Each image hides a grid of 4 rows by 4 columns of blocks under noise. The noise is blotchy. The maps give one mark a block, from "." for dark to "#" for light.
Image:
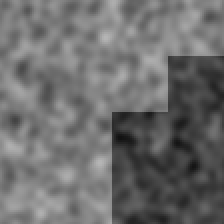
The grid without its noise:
####
###.
##..
##..
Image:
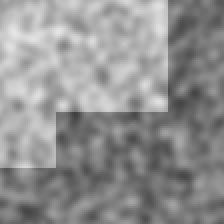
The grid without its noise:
###.
###.
#...
....
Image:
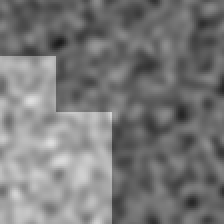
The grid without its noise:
....
#...
##..
##..
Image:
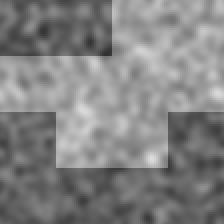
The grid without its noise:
..##
####
.##.
....
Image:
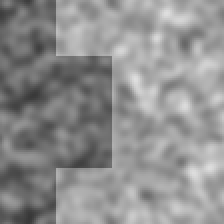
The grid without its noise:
.###
..##
..##
.###
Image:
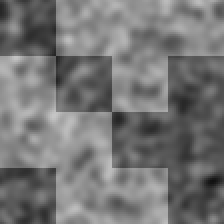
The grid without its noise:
.###
#.#.
##..
.##.
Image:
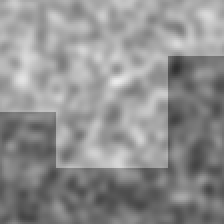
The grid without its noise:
####
###.
.##.
....
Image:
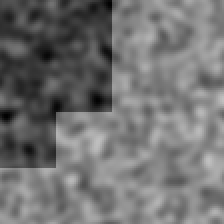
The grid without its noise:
..##
..##
.###
####
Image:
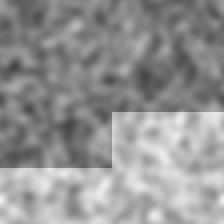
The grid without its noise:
....
....
..##
####
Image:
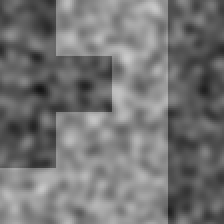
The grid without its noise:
.##.
..#.
.##.
###.
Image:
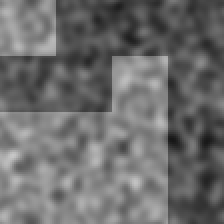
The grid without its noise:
#...
..#.
###.
###.
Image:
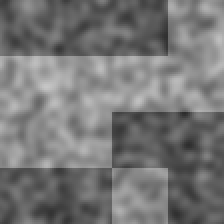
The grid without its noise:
...#
####
##..
..#.
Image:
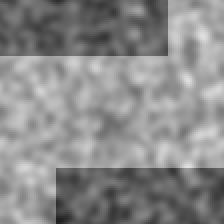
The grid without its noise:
...#
####
####
#...
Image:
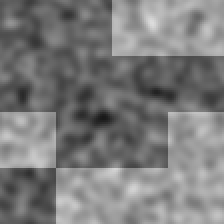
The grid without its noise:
..##
....
#..#
.###
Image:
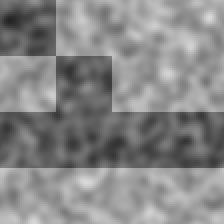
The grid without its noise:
.###
#.##
....
####
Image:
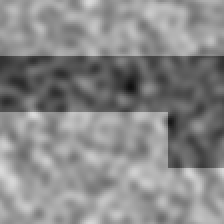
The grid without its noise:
####
....
###.
####
